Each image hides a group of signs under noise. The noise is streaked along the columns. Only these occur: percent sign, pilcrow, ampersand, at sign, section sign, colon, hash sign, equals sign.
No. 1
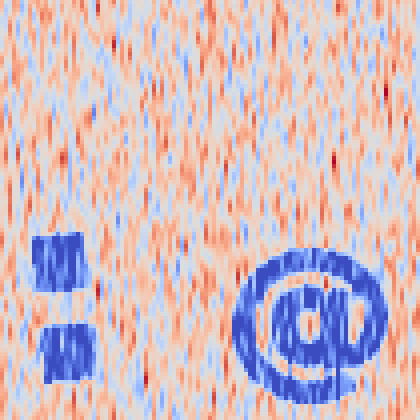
bottom left: colon; bottom right: at sign
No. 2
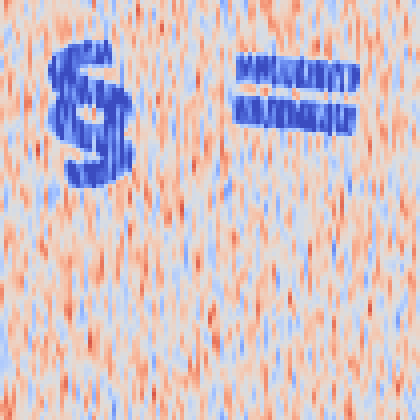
top left: section sign; top right: equals sign
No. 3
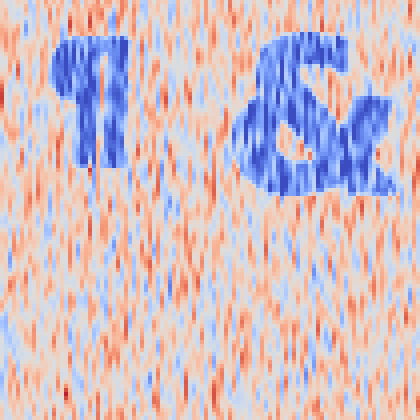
top left: pilcrow; top right: ampersand
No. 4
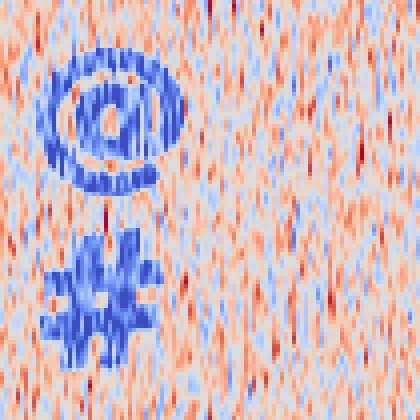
top left: at sign; bottom left: hash sign
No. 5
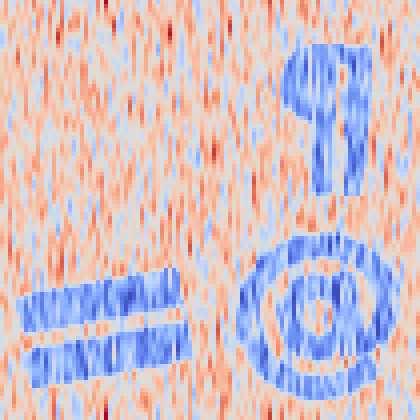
top right: pilcrow; bottom left: equals sign; bottom right: at sign
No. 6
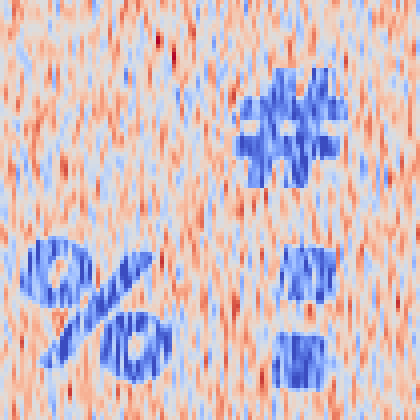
top right: hash sign; bottom left: percent sign; bottom right: colon
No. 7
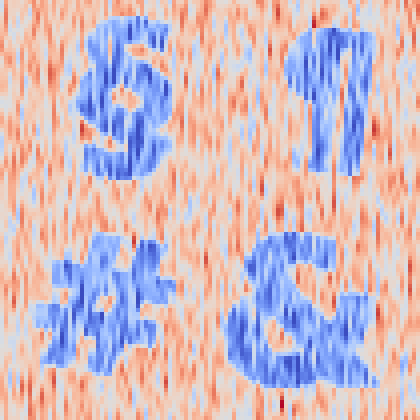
top left: section sign; top right: pilcrow; bottom left: hash sign; bottom right: ampersand
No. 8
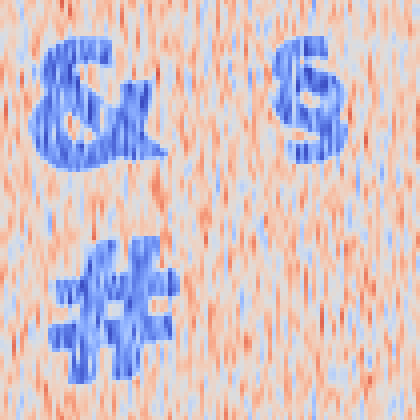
top left: ampersand; top right: section sign; bottom left: hash sign
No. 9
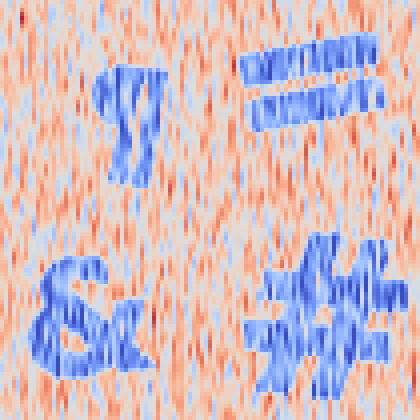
top left: pilcrow; top right: equals sign; bottom left: ampersand; bottom right: hash sign
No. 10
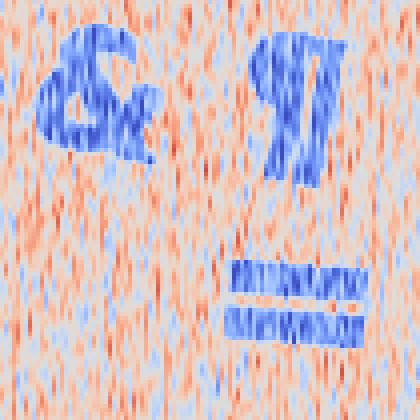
top left: ampersand; top right: pilcrow; bottom right: equals sign
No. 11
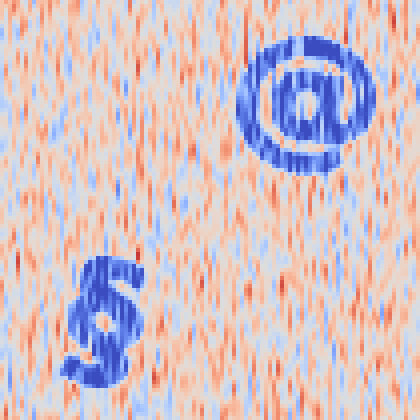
top right: at sign; bottom left: section sign
